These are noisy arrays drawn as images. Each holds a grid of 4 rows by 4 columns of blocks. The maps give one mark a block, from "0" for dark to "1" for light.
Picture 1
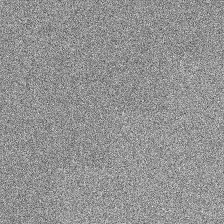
0 0 0 0
0 0 0 1
0 0 1 1
0 1 1 1
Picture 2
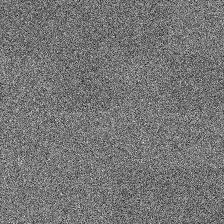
0 0 0 1
1 0 1 0
1 1 1 1
1 1 0 0
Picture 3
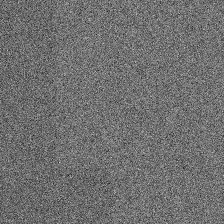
0 1 1 1
0 1 1 1
0 1 1 1
0 0 1 1
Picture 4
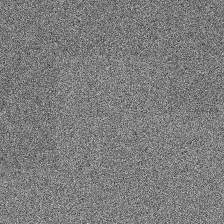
0 0 0 0
0 1 1 0
0 1 1 1
1 1 1 1
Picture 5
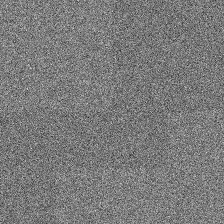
1 1 0 0
1 1 0 0
0 0 0 1
0 1 1 1
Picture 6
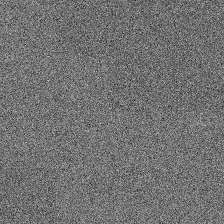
1 0 0 0
1 1 0 0
1 1 1 1
0 1 1 1
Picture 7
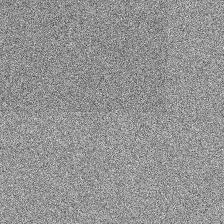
0 0 0 1
0 0 0 1
1 1 1 1
1 1 1 1
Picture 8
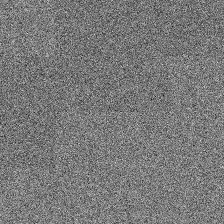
1 0 0 0
0 0 0 1
0 1 1 1
1 1 1 1
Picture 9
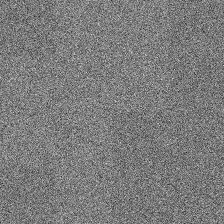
0 1 1 0
1 1 1 0
1 1 0 0
0 1 0 0
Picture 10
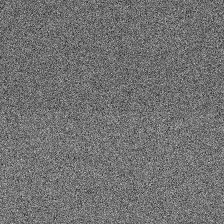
0 0 0 0
0 0 0 0
1 1 1 1
1 1 1 1
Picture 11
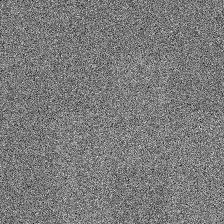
0 0 0 0
0 0 1 0
0 1 1 1
0 1 0 1
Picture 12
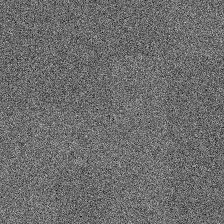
0 0 0 1
0 0 1 0
1 1 1 0
1 0 1 0
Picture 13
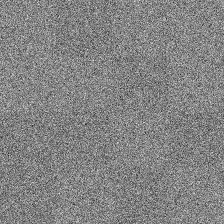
1 0 1 1
1 1 0 1
0 0 1 0
0 1 0 1
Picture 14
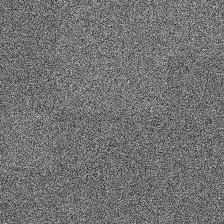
0 1 1 1
0 1 1 0
1 0 0 0
0 0 0 0
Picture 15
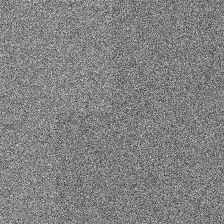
1 1 0 0
1 1 0 0
1 0 0 0
1 0 0 0
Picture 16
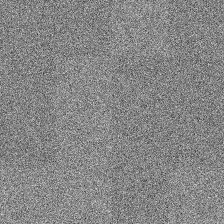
0 0 1 0
0 1 0 0
0 1 0 0
1 1 0 1
